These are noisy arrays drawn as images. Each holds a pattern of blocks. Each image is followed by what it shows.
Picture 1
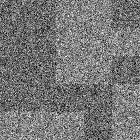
no symmetry
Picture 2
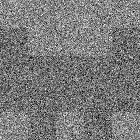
left and right mirror each other
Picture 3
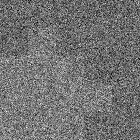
mirrored about the diagonal from the bottom left
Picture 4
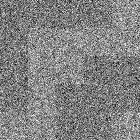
mirrored about the diagonal from the top left
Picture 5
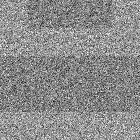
left and right mirror each other
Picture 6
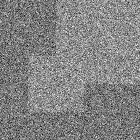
mirrored about the diagonal from the bottom left
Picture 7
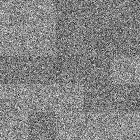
no symmetry
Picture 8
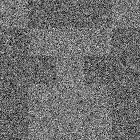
left and right mirror each other
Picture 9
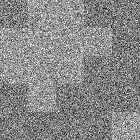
mirrored about the diagonal from the top left
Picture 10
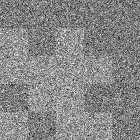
mirrored about the diagonal from the bottom left
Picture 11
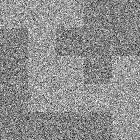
mirrored about the diagonal from the bottom left
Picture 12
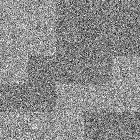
no symmetry
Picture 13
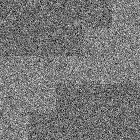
the same after a half turn
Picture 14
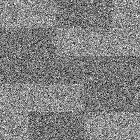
the same after a half turn
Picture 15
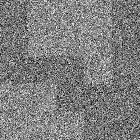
no symmetry
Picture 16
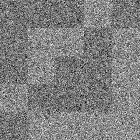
mirrored about the diagonal from the top left
